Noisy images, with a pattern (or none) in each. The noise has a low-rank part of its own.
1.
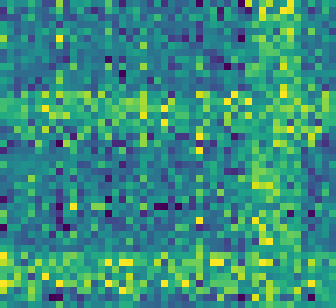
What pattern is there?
bands of rows crossing bands of columns
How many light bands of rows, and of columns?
2 and 1
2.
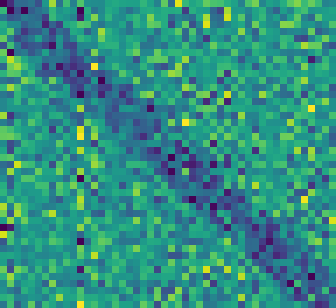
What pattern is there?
a diagonal band
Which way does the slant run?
top left to bottom right
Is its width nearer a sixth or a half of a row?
a sixth
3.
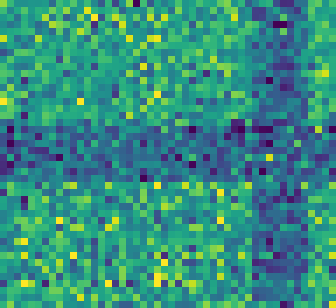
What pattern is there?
bands of rows crossing bands of columns
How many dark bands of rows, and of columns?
1 and 1
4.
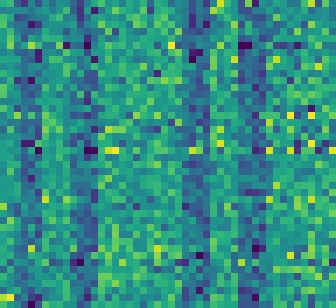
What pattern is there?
bands of columns
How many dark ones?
4
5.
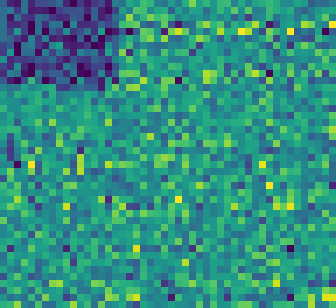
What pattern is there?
one block
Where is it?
top left
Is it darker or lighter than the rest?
darker
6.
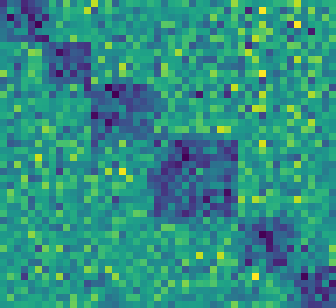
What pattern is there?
blocks along the diagonal
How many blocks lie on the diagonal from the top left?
6
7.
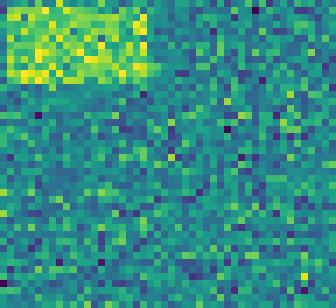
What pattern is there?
one block
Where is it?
top left
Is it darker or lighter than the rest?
lighter
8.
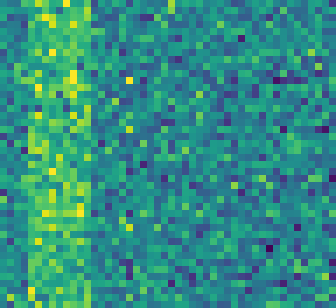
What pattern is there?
one band of columns
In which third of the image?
left
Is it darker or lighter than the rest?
lighter
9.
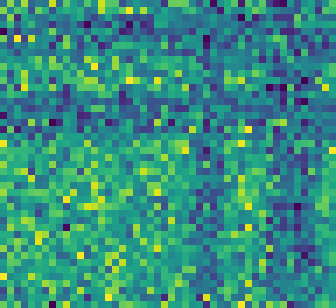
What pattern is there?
bands of rows crossing bands of columns
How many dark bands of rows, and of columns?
2 and 2
